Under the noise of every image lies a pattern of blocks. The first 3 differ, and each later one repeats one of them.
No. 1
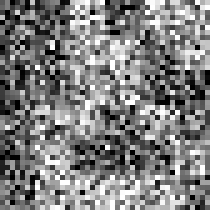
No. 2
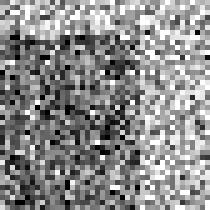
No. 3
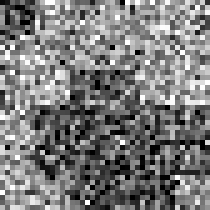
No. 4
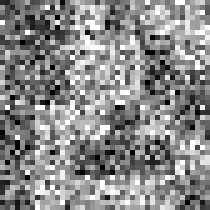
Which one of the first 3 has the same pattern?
1
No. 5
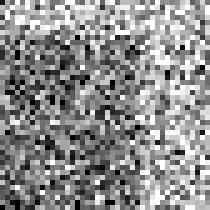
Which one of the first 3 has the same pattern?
2
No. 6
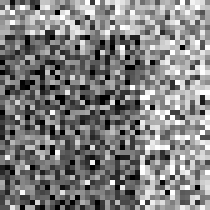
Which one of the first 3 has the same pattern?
2
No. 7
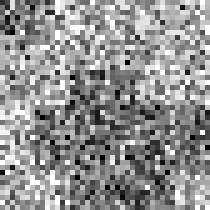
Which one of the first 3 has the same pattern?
3
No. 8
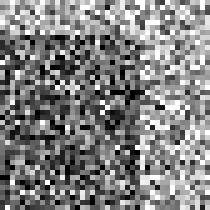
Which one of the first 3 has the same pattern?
2
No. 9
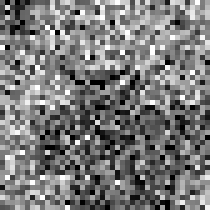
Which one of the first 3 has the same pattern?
3
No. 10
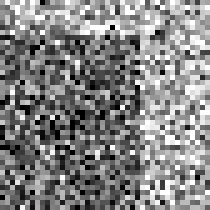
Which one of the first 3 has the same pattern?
2
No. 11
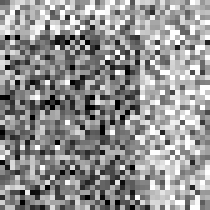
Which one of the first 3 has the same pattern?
2
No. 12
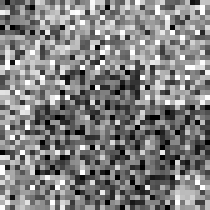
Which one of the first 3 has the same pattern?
3
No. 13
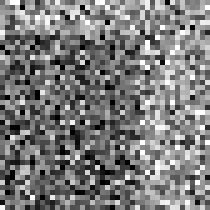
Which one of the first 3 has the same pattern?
2
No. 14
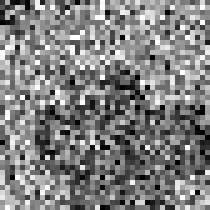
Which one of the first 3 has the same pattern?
3
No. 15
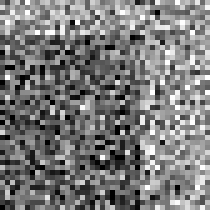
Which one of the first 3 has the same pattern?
2
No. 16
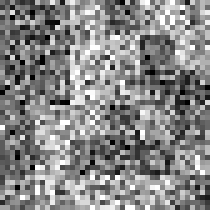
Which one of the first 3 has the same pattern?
1
